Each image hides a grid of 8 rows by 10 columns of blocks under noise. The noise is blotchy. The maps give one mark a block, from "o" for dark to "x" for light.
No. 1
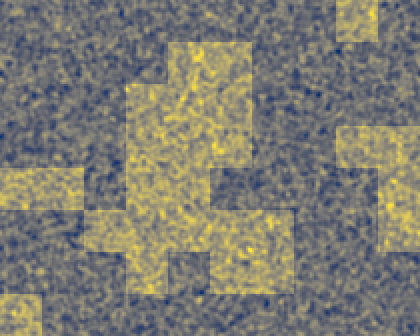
ooooooooxo
ooooxxoooo
oooxxxoooo
oooxxxooxx
xxoxxoooox
ooxxxxxoox
oooxoxxooo
xooooooooo
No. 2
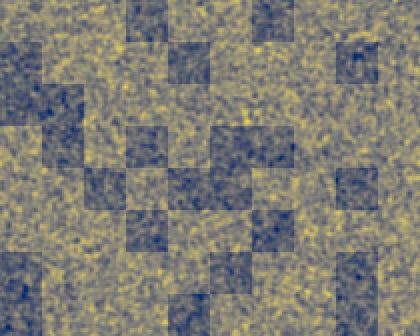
xxxoxxoxxx
oxxxoxxxox
ooxxxxxxxx
xoxoxooxxx
xxoxooxxox
xxxoxxoxxx
oxxxxoxxox
oxxxoxxxox
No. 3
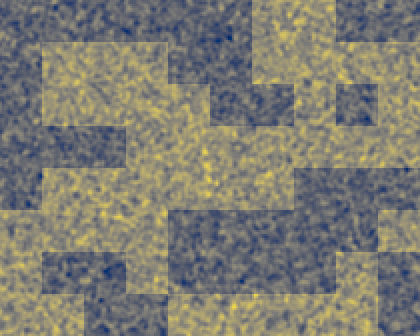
ooooooxxoo
oxxxooxxxx
oxxxxooxox
oooxxxxxxx
oxxxxxxooo
xxxxooooox
xooxooooxo
xxooxxxxxo
